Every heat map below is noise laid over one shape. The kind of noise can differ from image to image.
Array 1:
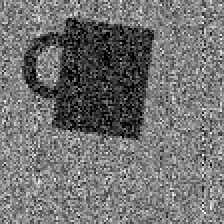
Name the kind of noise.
columns of uneven size
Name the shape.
cup
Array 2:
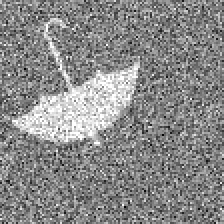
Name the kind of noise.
independent entries
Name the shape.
umbrella
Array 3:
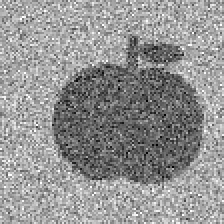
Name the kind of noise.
independent entries
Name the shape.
apple
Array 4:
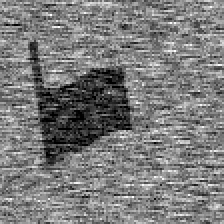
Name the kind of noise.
streaked along the rows
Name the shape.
flag
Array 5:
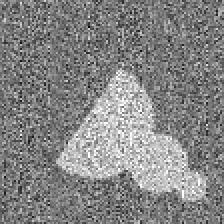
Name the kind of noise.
columns of uneven size
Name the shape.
chess pawn
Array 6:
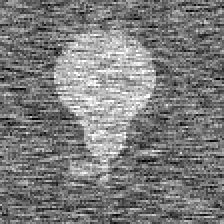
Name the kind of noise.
streaked along the rows
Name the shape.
pear
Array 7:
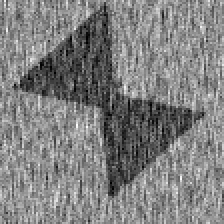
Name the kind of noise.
streaked along the columns
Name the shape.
bow tie
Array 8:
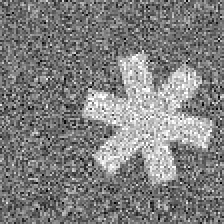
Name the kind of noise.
low rank plus noise
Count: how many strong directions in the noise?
three or four
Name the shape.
asterisk
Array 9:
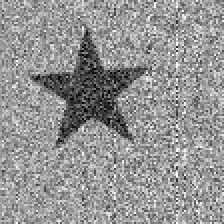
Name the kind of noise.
columns of uneven size
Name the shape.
star
